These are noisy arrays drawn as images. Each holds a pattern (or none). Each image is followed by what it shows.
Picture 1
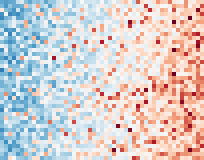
a smooth slope
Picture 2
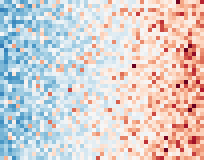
a smooth slope
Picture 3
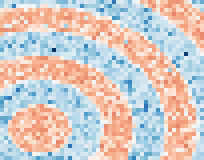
rings round one point
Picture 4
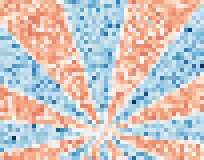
spokes from one point
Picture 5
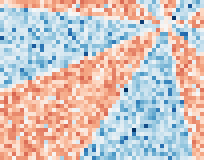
spokes from one point
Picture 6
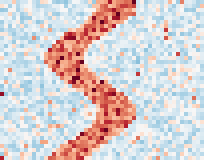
a wavy band
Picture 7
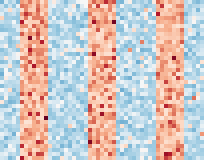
vertical stripes
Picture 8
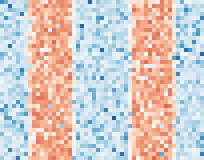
vertical stripes
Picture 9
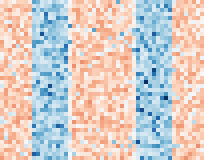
vertical stripes
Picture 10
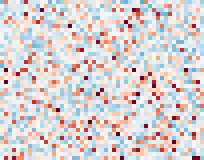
only noise
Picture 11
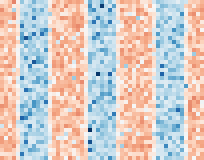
vertical stripes
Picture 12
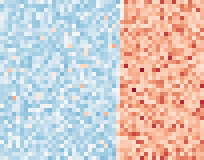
a sharp edge
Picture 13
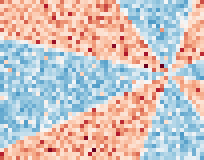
spokes from one point
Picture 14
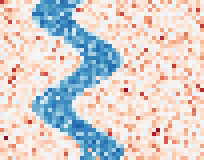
a wavy band
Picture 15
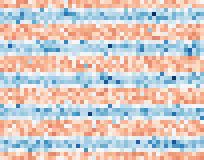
horizontal stripes
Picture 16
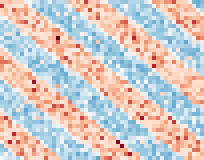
diagonal stripes
